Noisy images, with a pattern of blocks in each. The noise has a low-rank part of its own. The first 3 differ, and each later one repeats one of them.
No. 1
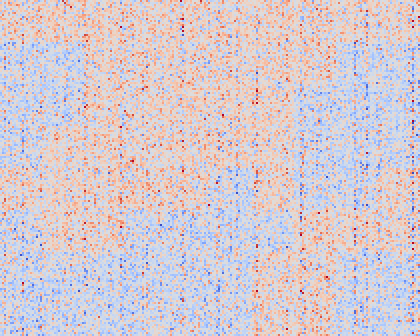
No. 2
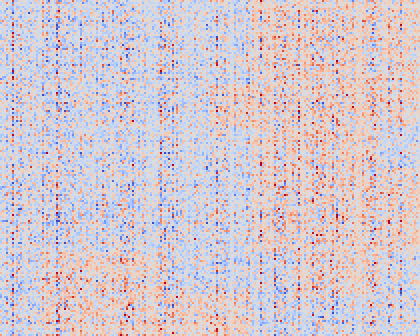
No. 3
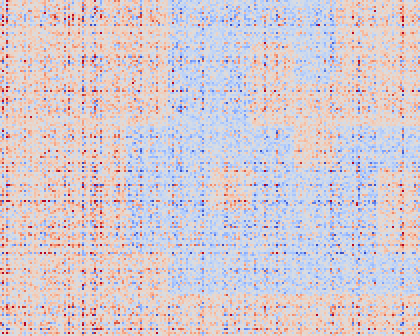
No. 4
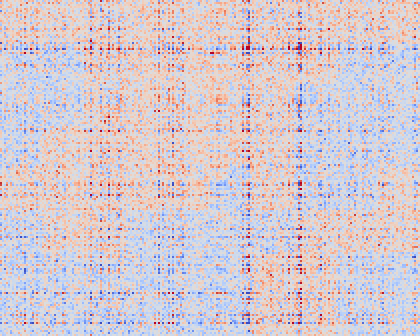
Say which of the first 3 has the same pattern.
1
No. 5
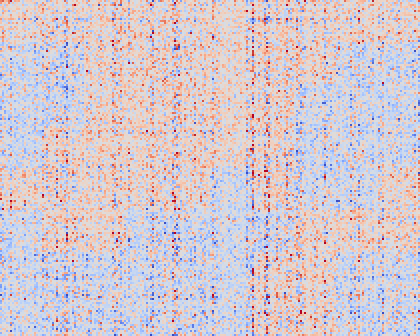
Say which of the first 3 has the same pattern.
1
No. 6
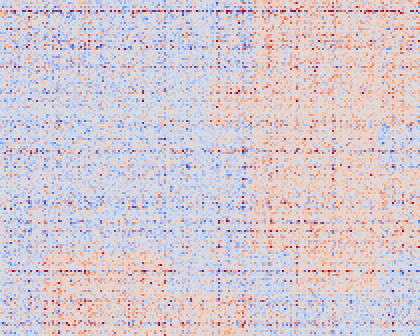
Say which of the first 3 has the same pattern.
2
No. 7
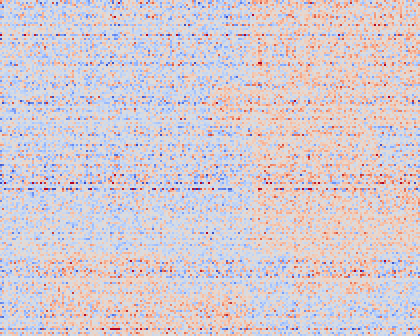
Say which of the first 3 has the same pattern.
2
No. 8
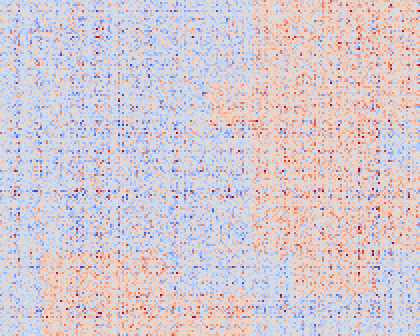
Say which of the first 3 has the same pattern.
2
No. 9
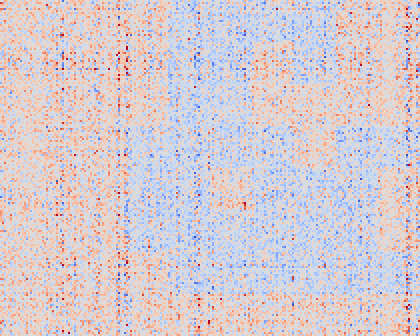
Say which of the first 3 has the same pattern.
3
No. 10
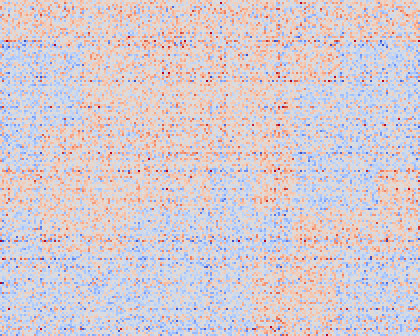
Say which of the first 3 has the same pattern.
1
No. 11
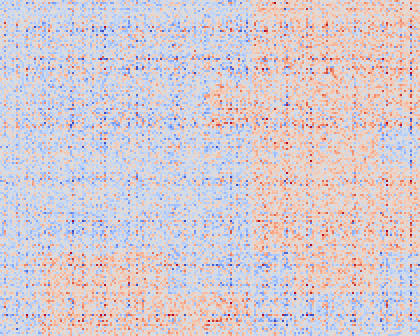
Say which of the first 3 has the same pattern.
2
